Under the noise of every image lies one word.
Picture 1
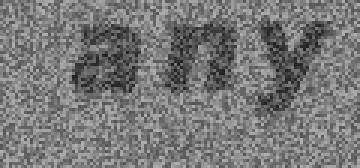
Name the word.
any
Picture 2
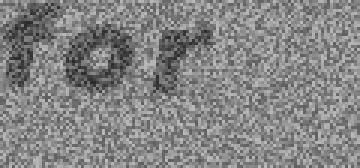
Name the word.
for
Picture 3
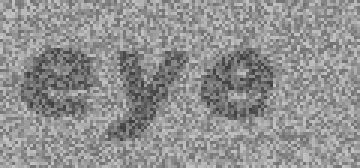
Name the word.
eye
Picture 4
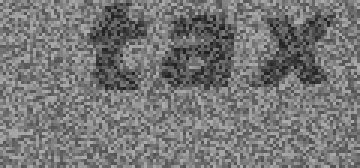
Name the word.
tax
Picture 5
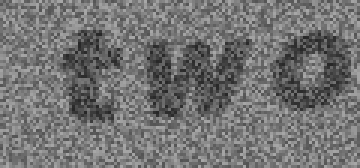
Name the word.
two
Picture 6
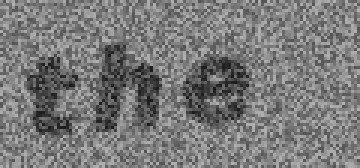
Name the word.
the
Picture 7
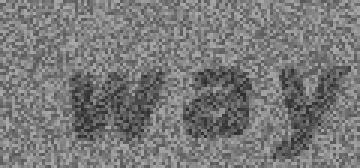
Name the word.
way
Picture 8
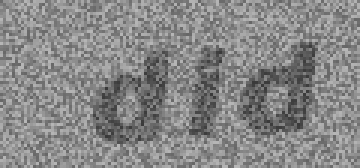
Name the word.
did
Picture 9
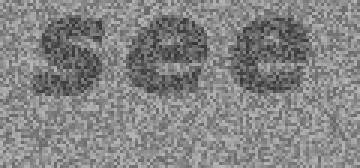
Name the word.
see
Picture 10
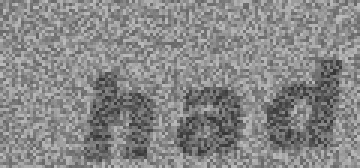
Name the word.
had
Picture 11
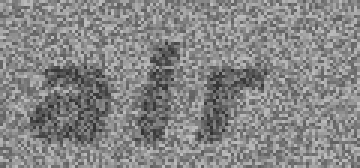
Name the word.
air
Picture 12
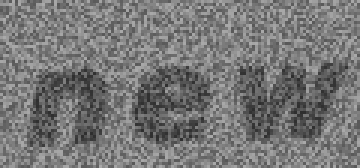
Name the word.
new
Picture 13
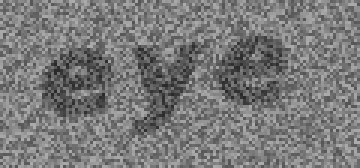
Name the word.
eye
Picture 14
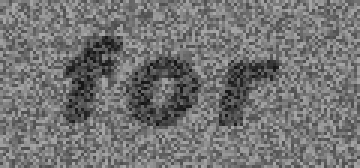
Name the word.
for
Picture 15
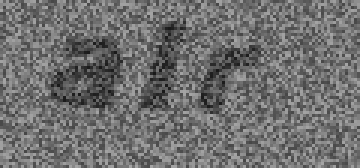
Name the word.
air
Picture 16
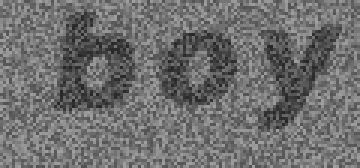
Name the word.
boy
